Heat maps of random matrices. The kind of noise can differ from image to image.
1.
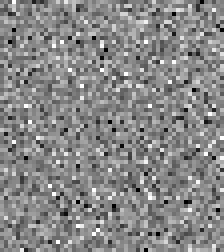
heavy tails
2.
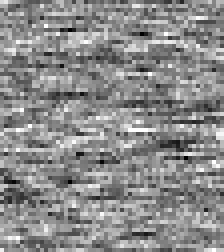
streaked along the rows
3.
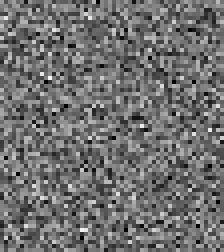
independent entries
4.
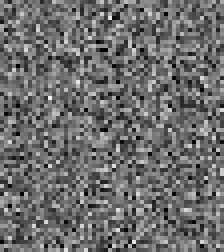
low rank plus noise
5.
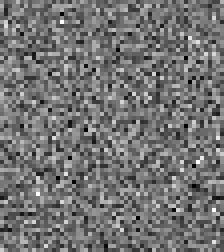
independent entries
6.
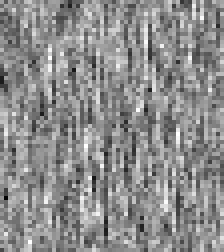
streaked along the columns
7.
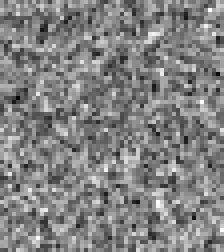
blotchy
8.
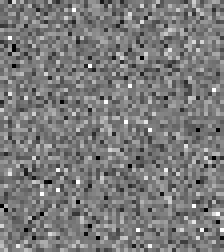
heavy tails
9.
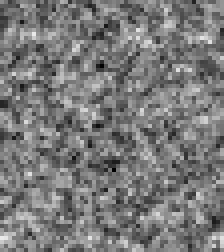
blotchy
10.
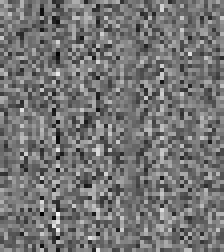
columns of uneven size
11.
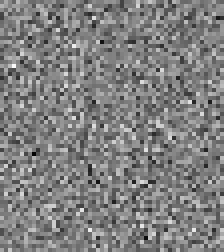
independent entries
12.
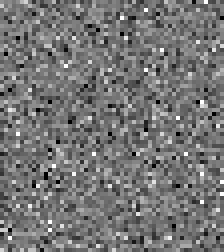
heavy tails
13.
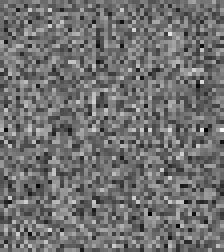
low rank plus noise
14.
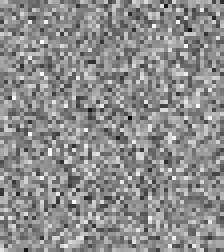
independent entries
